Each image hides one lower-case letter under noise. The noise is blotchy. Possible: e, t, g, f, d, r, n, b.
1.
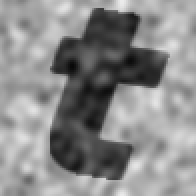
t
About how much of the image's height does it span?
nearly all
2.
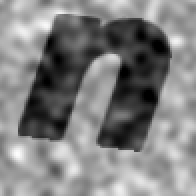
n
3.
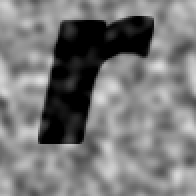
r
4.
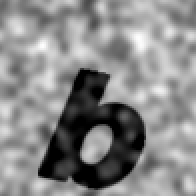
b
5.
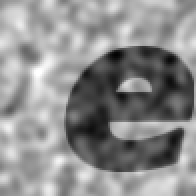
e
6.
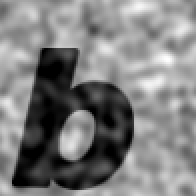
b
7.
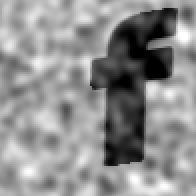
f
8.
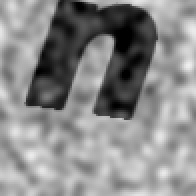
n
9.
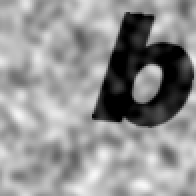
b
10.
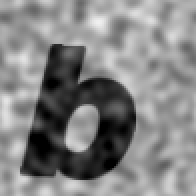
b
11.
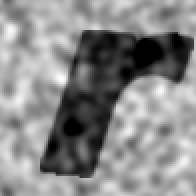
r
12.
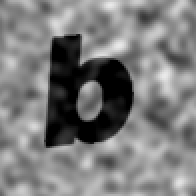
b
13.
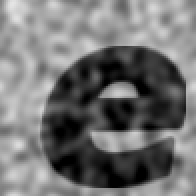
e
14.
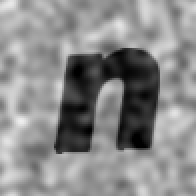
n
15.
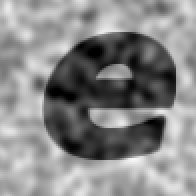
e
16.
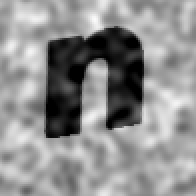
n
